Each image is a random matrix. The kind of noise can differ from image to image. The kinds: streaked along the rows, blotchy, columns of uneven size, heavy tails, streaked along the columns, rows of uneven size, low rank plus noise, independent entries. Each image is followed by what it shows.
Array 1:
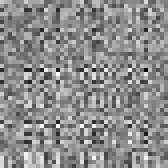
low rank plus noise
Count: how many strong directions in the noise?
one
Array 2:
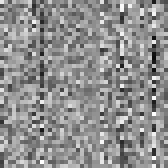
columns of uneven size
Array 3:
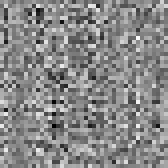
low rank plus noise
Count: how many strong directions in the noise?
three or four
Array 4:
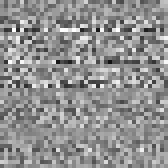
rows of uneven size
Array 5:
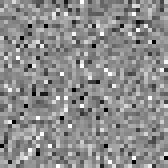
heavy tails
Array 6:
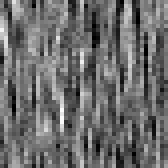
streaked along the columns
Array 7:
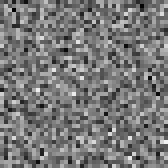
independent entries
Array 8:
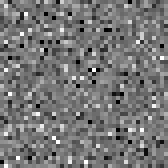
heavy tails
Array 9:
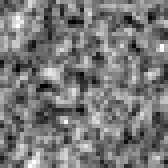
blotchy
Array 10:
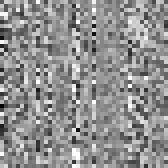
columns of uneven size
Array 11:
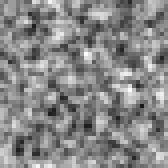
blotchy
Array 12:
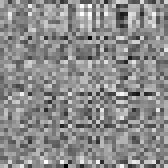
low rank plus noise
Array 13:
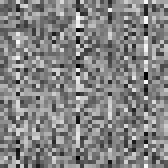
columns of uneven size
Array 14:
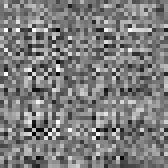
low rank plus noise
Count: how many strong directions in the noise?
two
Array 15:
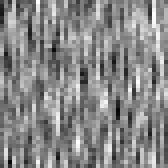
streaked along the columns
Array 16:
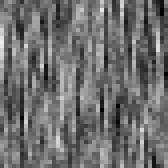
streaked along the columns
